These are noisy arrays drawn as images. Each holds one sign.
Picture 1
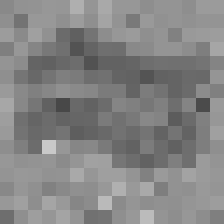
approximately sign
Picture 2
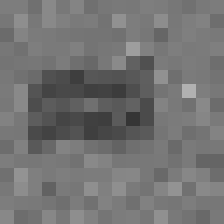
approximately sign
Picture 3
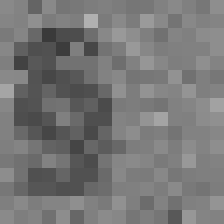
section sign
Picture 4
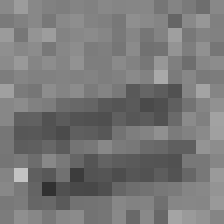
equals sign
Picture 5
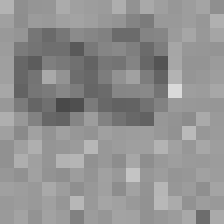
infinity sign
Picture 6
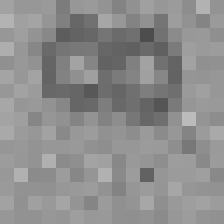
infinity sign
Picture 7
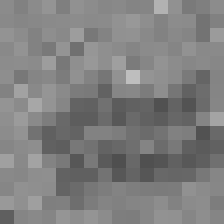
approximately sign
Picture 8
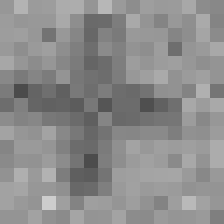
plus sign
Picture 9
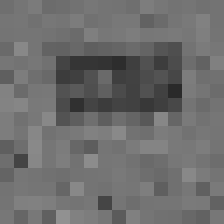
approximately sign
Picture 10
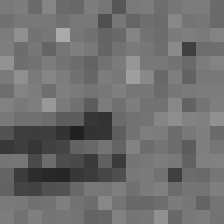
equals sign
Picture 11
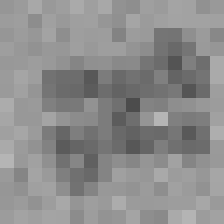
not-equal sign
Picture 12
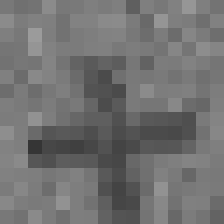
plus sign
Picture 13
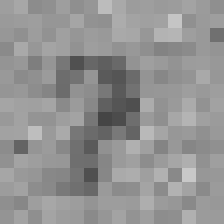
question mark
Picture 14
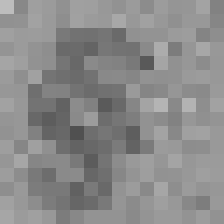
section sign
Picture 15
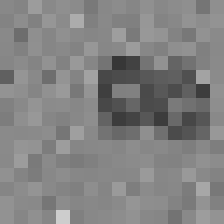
infinity sign
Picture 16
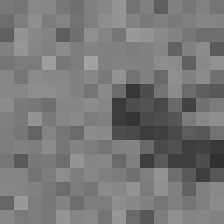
percent sign
